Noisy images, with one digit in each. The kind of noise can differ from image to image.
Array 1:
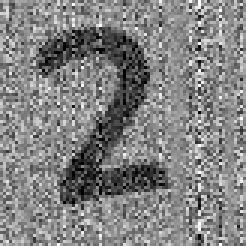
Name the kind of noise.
columns of uneven size
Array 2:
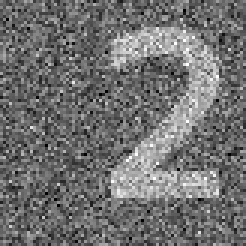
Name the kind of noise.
independent entries
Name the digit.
2
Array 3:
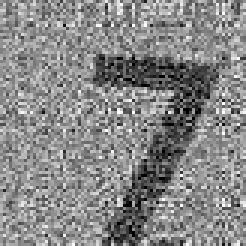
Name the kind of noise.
low rank plus noise
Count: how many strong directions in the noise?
two
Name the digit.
7
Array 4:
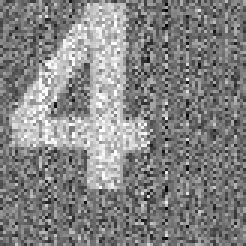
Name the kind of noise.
columns of uneven size
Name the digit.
4
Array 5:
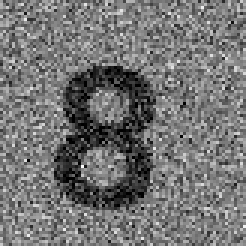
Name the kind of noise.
independent entries
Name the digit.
8
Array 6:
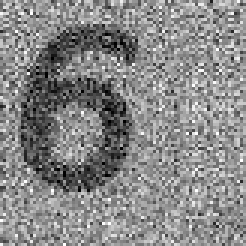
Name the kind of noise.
low rank plus noise
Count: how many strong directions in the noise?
three or four
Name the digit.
6
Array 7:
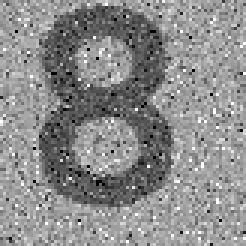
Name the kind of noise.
heavy tails
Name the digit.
8
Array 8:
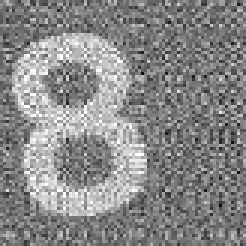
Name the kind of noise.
low rank plus noise
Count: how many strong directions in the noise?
one
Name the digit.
8
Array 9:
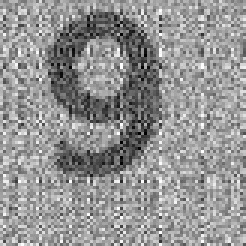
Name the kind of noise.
low rank plus noise
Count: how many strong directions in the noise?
one
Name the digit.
9
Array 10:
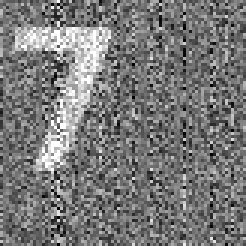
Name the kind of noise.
columns of uneven size
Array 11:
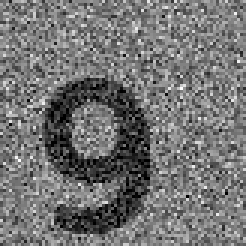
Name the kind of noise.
independent entries
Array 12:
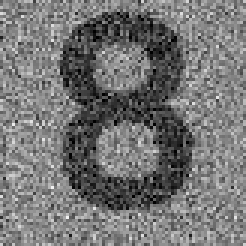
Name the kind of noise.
low rank plus noise
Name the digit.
8
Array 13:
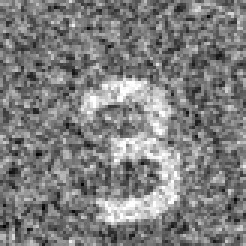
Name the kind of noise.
blotchy
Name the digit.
3
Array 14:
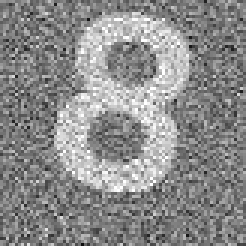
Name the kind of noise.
low rank plus noise
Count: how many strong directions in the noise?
three or four
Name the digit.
8
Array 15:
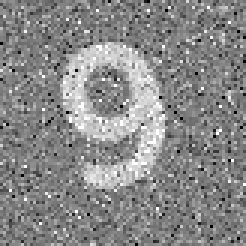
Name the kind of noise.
heavy tails
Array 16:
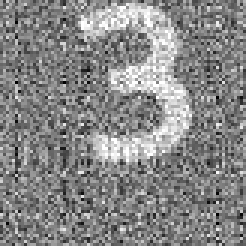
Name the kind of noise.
low rank plus noise
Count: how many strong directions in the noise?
three or four
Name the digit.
3
